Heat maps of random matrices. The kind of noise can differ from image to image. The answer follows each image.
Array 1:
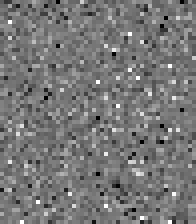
heavy tails
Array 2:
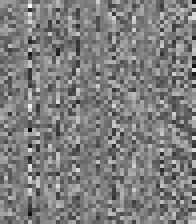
columns of uneven size
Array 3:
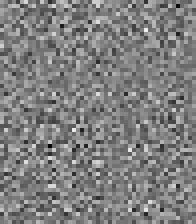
low rank plus noise
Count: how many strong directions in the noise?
three or four
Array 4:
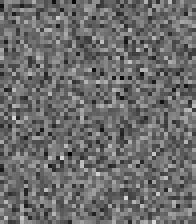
independent entries
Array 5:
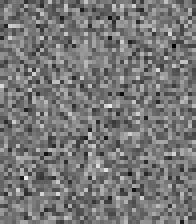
independent entries
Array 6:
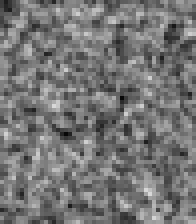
blotchy
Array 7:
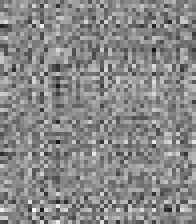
low rank plus noise
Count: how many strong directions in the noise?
two
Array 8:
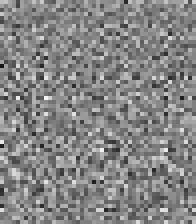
low rank plus noise
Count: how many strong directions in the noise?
three or four
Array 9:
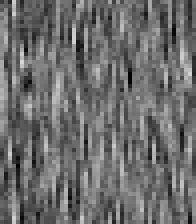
streaked along the columns
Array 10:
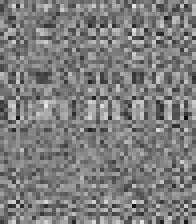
low rank plus noise
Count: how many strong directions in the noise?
one
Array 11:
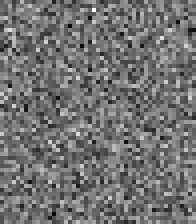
independent entries
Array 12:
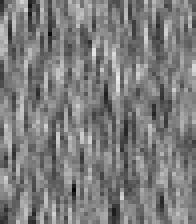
streaked along the columns
